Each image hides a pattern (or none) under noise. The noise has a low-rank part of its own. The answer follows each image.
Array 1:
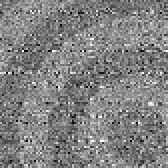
rings round one point
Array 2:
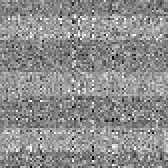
horizontal stripes
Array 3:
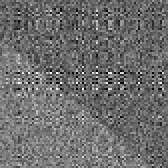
a sharp edge
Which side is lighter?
bottom left
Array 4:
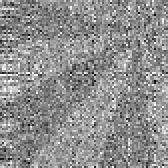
spokes from one point
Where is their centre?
top right
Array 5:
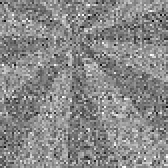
spokes from one point
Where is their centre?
top middle
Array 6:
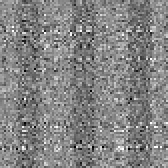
vertical stripes
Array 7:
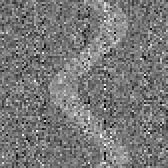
a wavy band
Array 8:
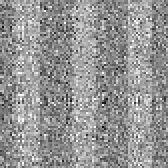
vertical stripes
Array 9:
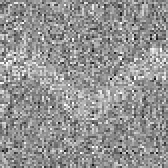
a wavy band
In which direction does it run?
left to right
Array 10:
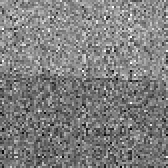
a sharp edge
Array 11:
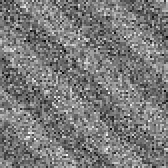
diagonal stripes
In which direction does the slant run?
top left to bottom right
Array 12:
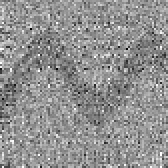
a wavy band
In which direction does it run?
left to right
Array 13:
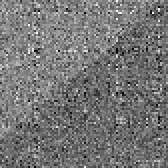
a sharp edge
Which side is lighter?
top left
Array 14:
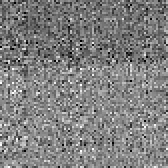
a sharp edge
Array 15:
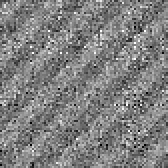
diagonal stripes
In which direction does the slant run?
bottom left to top right
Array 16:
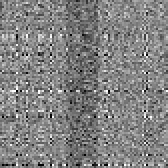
one vertical stripe
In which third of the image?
middle
